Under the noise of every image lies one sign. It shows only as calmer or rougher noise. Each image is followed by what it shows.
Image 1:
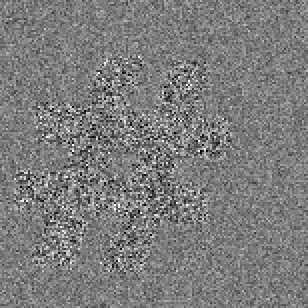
hash sign
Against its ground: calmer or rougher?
rougher
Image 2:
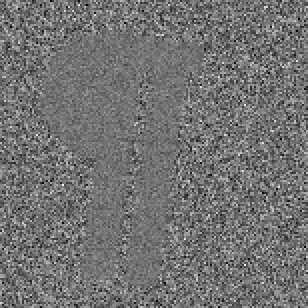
pilcrow
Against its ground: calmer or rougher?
calmer
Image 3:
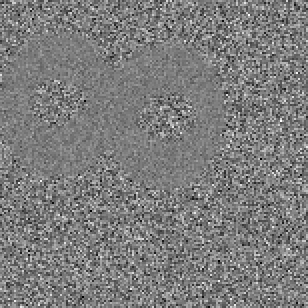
infinity sign
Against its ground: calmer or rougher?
calmer
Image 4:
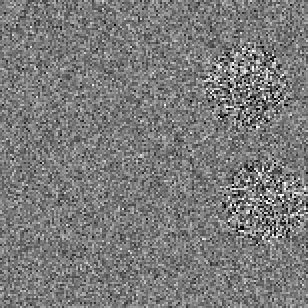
colon
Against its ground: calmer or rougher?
rougher
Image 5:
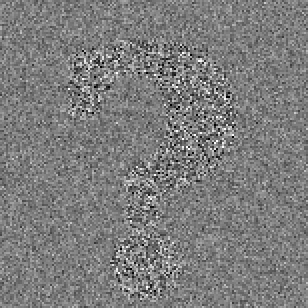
question mark
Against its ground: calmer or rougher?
rougher
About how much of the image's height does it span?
nearly all
